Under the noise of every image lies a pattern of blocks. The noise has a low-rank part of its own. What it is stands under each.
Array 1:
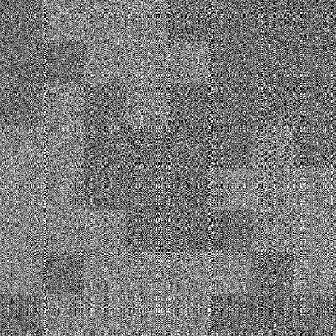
mirrored about the diagonal from the bottom left
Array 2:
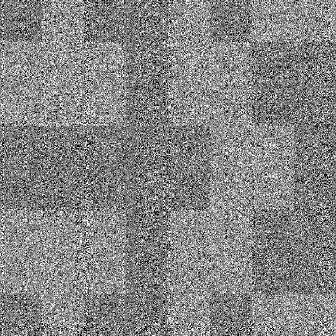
top and bottom mirror each other
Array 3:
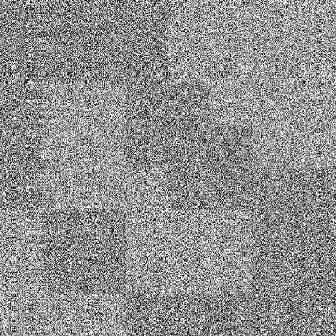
mirrored about the diagonal from the bottom left
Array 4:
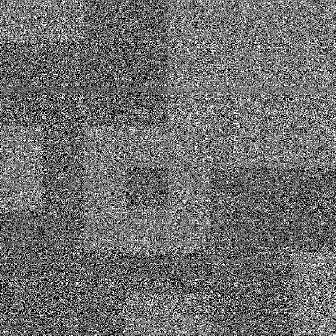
mirrored about the diagonal from the bottom left
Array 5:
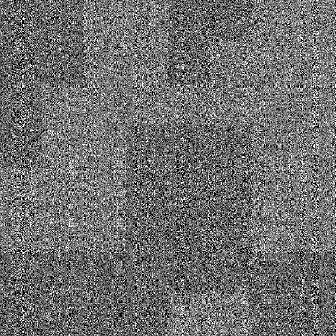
no symmetry
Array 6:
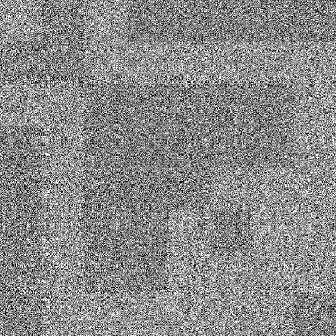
mirrored about the diagonal from the top left
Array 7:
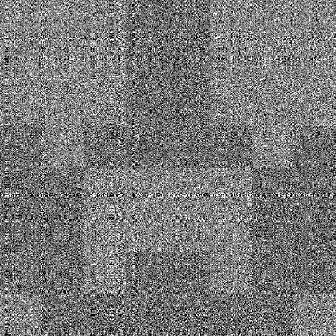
left and right mirror each other
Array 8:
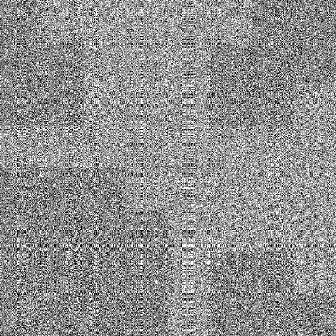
mirrored about the diagonal from the bottom left
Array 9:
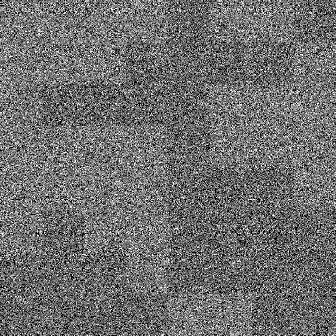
no symmetry
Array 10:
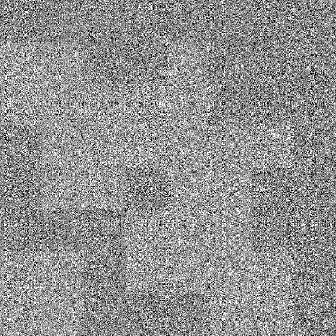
mirrored about the diagonal from the bottom left
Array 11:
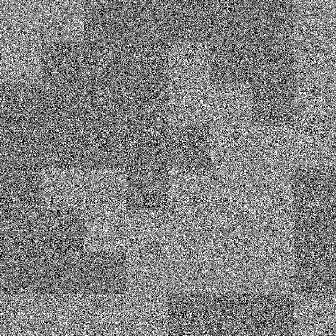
mirrored about the diagonal from the top left
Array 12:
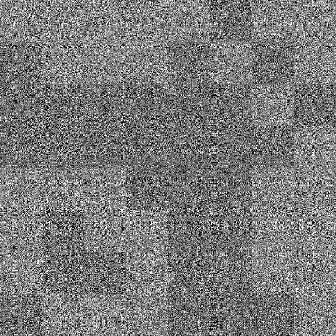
mirrored about the diagonal from the bottom left
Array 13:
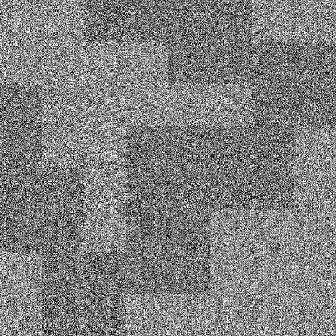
mirrored about the diagonal from the top left
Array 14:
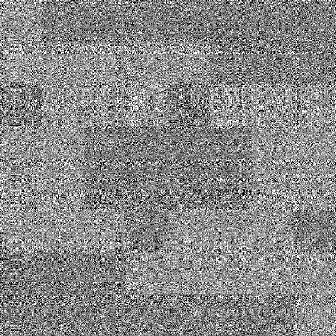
the same after a half turn
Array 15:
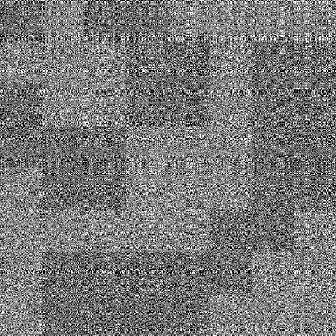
mirrored about the diagonal from the top left
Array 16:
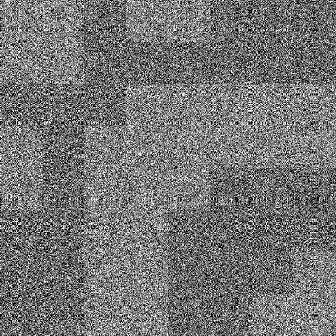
mirrored about the diagonal from the top left
